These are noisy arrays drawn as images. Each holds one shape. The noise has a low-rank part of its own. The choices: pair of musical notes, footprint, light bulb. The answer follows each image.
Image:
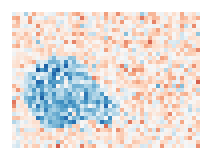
light bulb
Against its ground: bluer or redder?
bluer
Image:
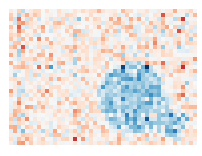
light bulb
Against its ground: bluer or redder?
bluer
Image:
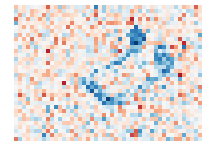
pair of musical notes
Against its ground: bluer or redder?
bluer
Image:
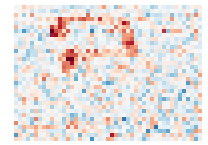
pair of musical notes
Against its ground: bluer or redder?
redder
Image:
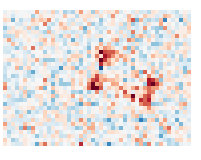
pair of musical notes
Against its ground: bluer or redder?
redder
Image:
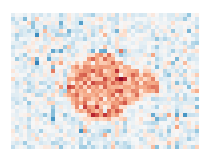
light bulb
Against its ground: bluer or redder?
redder
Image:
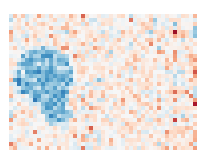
light bulb
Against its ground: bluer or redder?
bluer
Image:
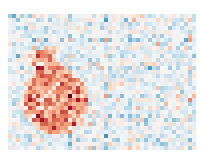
light bulb
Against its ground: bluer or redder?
redder
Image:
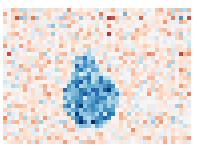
light bulb
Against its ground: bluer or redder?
bluer
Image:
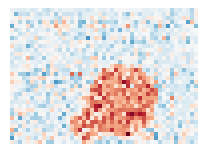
light bulb
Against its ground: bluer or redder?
redder
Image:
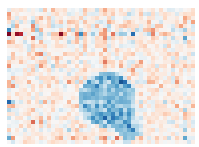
light bulb
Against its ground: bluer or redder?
bluer
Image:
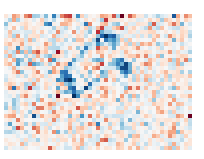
pair of musical notes
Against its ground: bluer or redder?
bluer
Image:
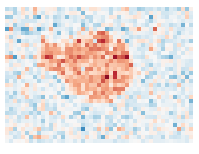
light bulb
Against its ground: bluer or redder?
redder
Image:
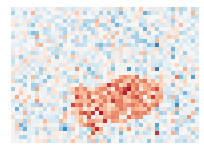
footprint
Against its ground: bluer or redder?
redder
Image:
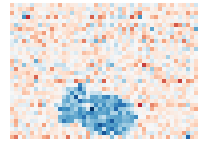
footprint
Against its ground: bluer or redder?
bluer
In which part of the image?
bottom middle
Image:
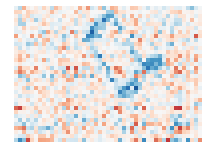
pair of musical notes
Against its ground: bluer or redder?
bluer
